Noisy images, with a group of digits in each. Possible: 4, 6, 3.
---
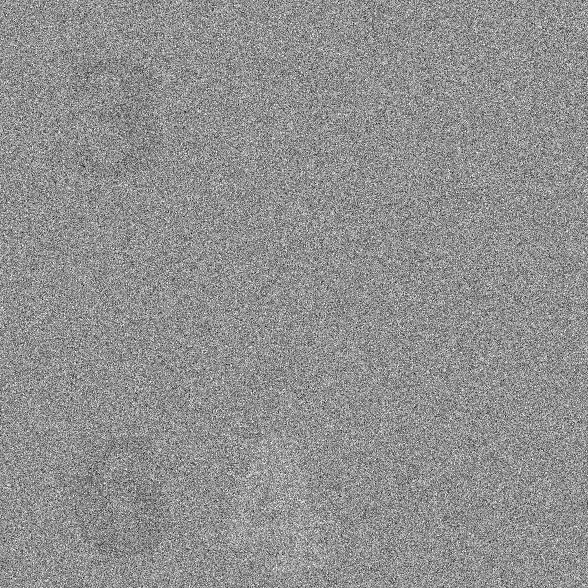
top left: dark 3; bottom left: dark 6; bottom middle: light 4
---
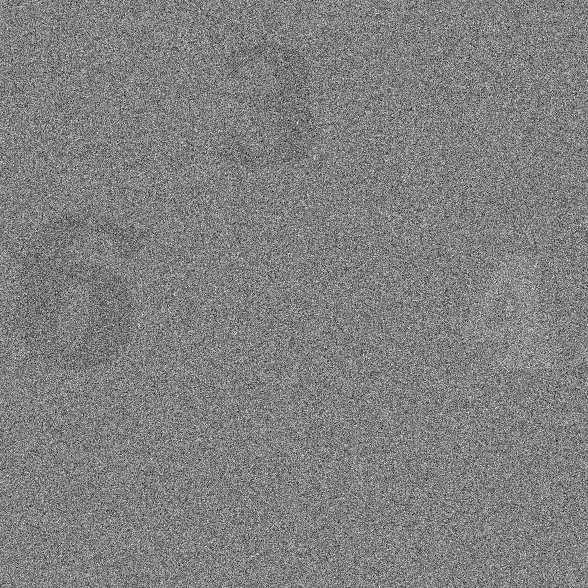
top middle: dark 3; middle left: dark 6; middle right: light 4
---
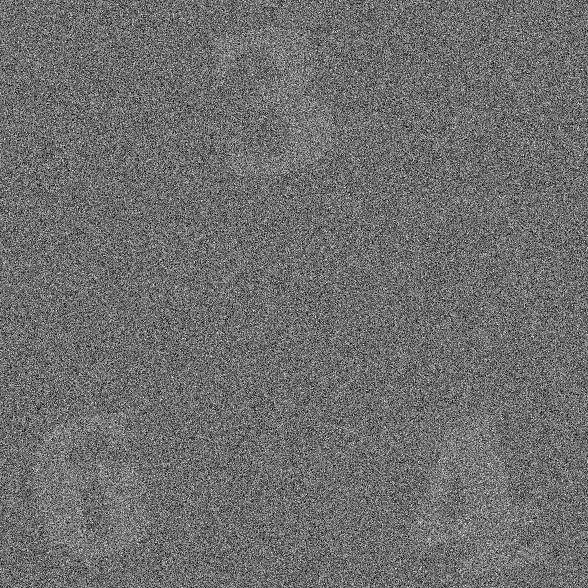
top middle: light 3; bottom left: light 6; bottom right: light 4
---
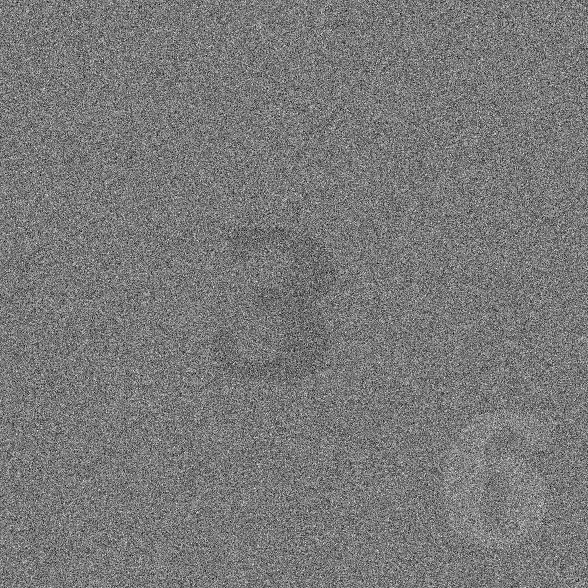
centre: dark 3; bottom right: light 6
